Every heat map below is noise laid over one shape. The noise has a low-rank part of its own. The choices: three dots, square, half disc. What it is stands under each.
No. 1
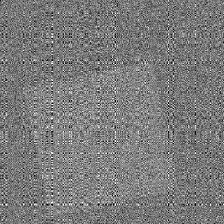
square
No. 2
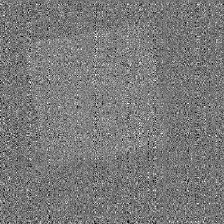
square
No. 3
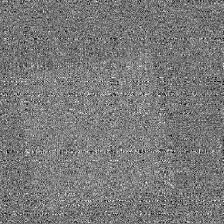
square
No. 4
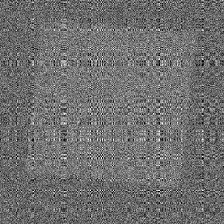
square
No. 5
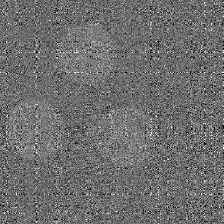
three dots
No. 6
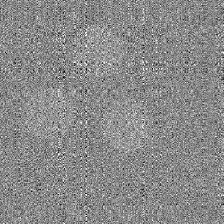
three dots
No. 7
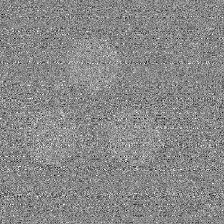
three dots
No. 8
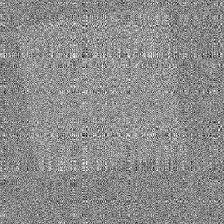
square
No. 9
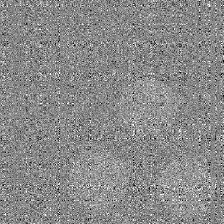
three dots
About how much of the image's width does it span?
two thirds
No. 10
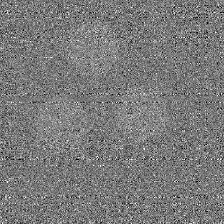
three dots
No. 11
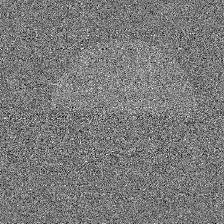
half disc
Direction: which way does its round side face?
up
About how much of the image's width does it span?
two thirds
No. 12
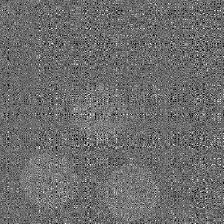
three dots
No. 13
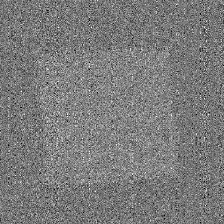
square
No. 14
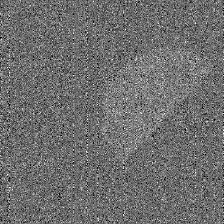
half disc
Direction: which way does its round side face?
up and left
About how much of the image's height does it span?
half
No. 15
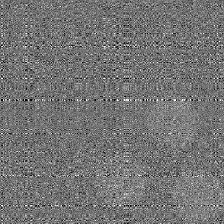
three dots
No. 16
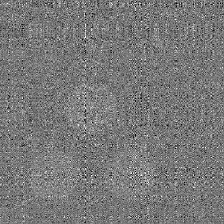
three dots
